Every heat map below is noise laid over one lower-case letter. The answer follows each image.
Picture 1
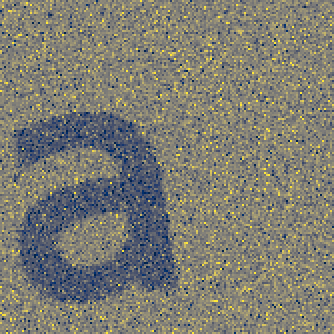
dark a
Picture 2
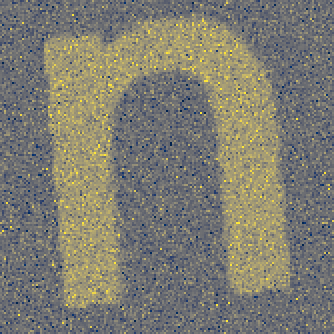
light n
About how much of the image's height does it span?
nearly all
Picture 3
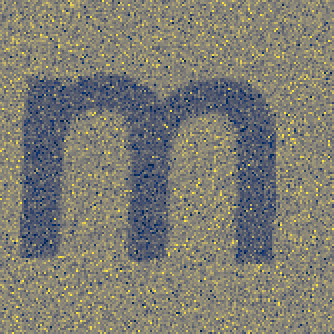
dark m
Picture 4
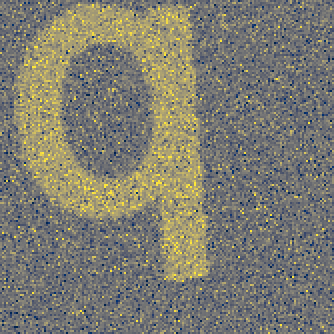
light q
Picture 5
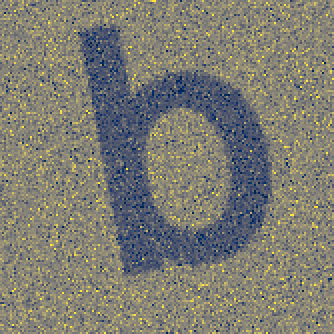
dark b
